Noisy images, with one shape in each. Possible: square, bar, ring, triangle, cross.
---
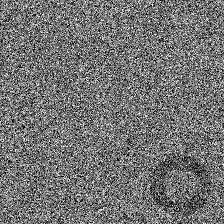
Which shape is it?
ring
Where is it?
bottom right
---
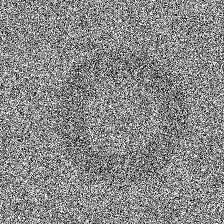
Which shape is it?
ring
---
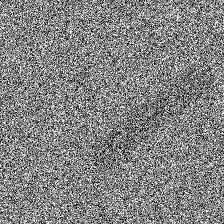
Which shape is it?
bar
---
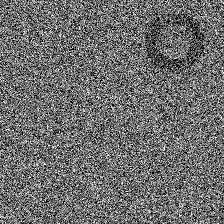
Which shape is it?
ring
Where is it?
top right
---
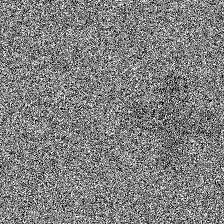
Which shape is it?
cross
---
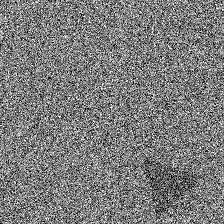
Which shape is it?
triangle
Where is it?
bottom right
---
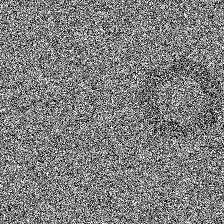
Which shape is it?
ring
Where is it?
middle right
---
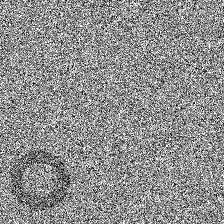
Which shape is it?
ring
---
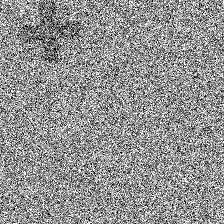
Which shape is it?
cross
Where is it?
top left
